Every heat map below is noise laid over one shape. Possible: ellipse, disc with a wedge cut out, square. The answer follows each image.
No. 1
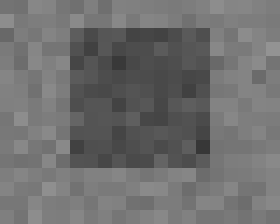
square
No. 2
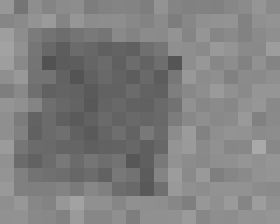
square
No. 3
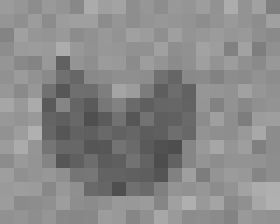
disc with a wedge cut out
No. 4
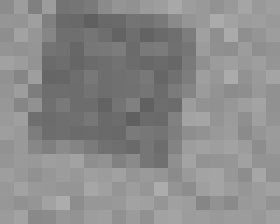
square
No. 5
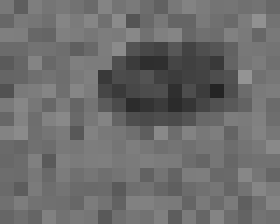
ellipse
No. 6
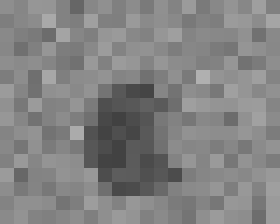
disc with a wedge cut out
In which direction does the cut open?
right
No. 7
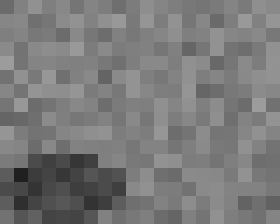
ellipse
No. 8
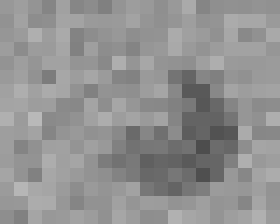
disc with a wedge cut out
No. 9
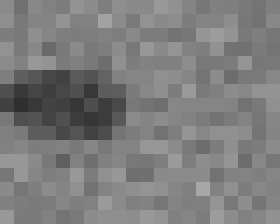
ellipse
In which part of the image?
middle left
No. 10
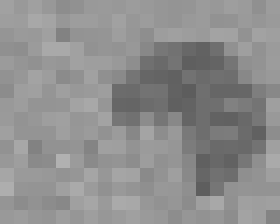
disc with a wedge cut out
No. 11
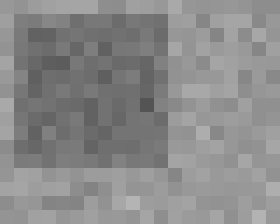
square
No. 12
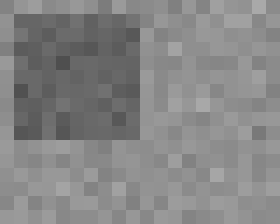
square
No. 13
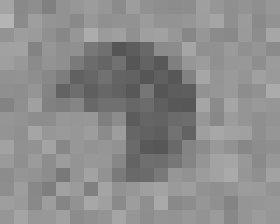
disc with a wedge cut out
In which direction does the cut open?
down and left
